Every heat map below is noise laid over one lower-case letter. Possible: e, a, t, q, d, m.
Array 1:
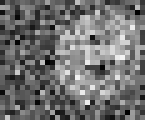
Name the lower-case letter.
e
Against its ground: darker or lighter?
lighter
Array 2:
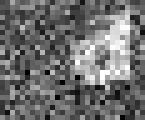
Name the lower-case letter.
d
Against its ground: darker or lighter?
lighter
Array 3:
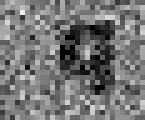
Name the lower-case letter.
q
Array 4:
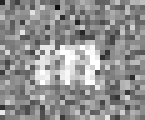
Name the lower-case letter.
m
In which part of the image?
centre
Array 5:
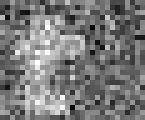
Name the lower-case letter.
t
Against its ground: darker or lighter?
lighter
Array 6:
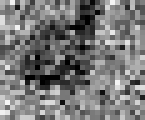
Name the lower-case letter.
d
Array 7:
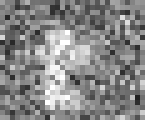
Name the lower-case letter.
t
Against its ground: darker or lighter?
lighter
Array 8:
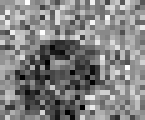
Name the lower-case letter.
e
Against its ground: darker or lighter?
darker
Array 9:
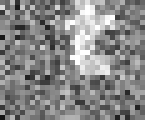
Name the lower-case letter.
t
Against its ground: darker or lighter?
lighter
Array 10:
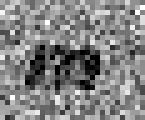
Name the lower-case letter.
m
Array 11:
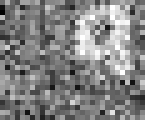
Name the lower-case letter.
q
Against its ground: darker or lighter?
lighter
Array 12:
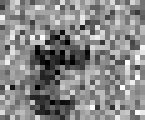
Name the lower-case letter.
t
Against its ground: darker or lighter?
darker
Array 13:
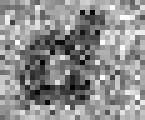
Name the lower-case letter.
d
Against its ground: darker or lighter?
darker
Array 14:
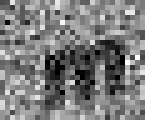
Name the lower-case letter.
m
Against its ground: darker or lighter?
darker
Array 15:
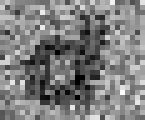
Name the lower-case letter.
d
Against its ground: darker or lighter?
darker
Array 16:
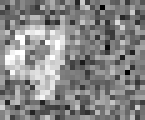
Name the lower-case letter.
q
